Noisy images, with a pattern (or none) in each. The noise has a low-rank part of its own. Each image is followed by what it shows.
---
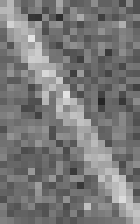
a diagonal band
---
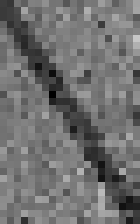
a diagonal band
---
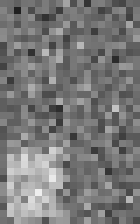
one block
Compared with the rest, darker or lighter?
lighter
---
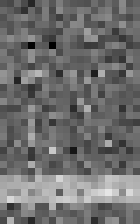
one band of rows
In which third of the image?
bottom
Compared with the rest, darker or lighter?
lighter
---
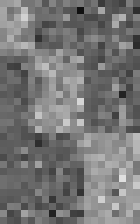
blocks along the diagonal
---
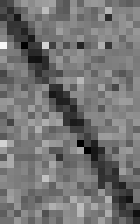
a diagonal band
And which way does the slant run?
top left to bottom right
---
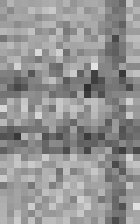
bands of rows crossing bands of columns
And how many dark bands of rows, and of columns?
2 and 1
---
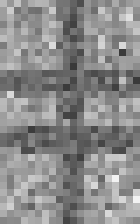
bands of rows crossing bands of columns
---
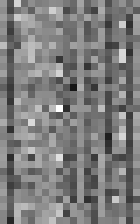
bands of columns
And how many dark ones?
5
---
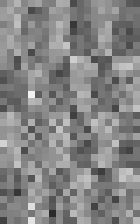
a checkerboard
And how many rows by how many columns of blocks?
4 by 6
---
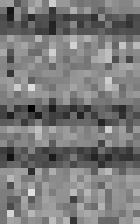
bands of rows
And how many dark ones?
3
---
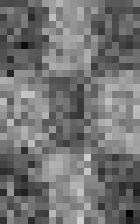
a checkerboard
